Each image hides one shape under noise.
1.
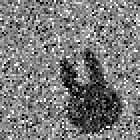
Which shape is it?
rabbit's head
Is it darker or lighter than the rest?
darker
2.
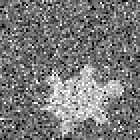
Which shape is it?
turtle
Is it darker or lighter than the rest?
lighter
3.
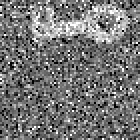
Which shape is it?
key
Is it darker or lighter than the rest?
lighter
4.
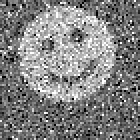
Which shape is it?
smiling face
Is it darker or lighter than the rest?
lighter
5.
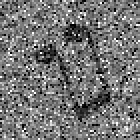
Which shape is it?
pair of musical notes
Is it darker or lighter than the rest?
darker
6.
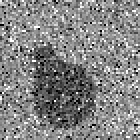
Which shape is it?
light bulb
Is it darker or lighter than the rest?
darker
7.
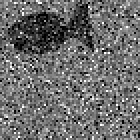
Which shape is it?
fish
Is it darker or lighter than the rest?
darker
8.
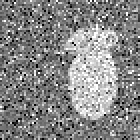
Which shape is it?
footprint
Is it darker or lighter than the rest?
lighter
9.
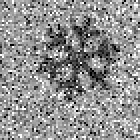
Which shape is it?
snowflake
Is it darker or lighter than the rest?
darker
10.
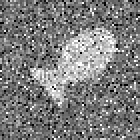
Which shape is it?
fish
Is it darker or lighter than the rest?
lighter
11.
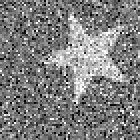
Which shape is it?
star
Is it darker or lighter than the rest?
lighter
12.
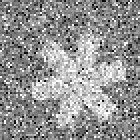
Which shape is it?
asterisk
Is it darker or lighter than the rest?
lighter
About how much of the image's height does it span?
two thirds
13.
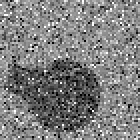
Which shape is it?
light bulb
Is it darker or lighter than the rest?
darker
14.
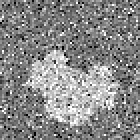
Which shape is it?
car
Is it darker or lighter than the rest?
lighter
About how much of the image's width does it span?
two thirds
